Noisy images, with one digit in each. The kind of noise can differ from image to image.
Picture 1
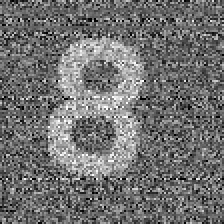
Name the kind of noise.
rows of uneven size
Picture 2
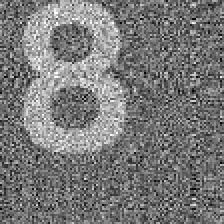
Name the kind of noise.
low rank plus noise
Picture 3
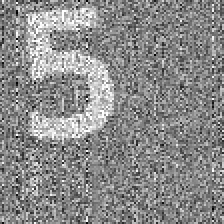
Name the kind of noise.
columns of uneven size
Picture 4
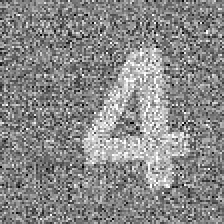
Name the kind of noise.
low rank plus noise
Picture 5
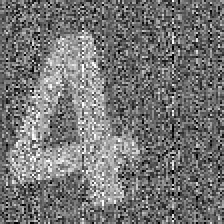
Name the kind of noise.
columns of uneven size
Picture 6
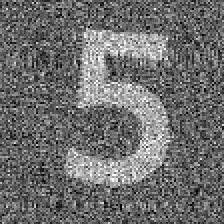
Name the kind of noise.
low rank plus noise
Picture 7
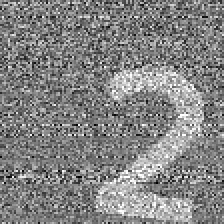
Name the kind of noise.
rows of uneven size
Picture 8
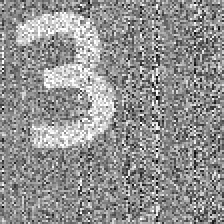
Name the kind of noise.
columns of uneven size
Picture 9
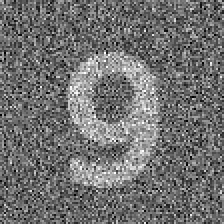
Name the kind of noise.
low rank plus noise
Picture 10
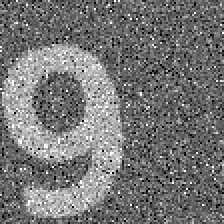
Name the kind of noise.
heavy tails
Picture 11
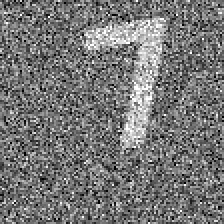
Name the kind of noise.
independent entries
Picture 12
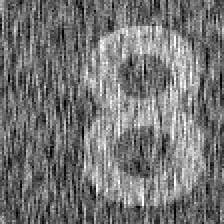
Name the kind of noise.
streaked along the columns
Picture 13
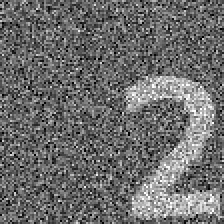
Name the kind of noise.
independent entries
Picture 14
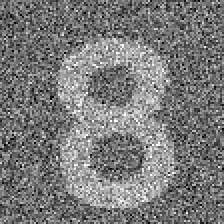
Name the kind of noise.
independent entries
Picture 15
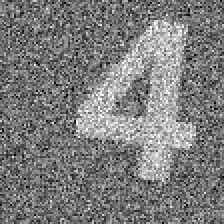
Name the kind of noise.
independent entries
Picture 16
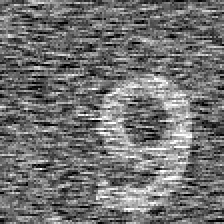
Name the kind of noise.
streaked along the rows
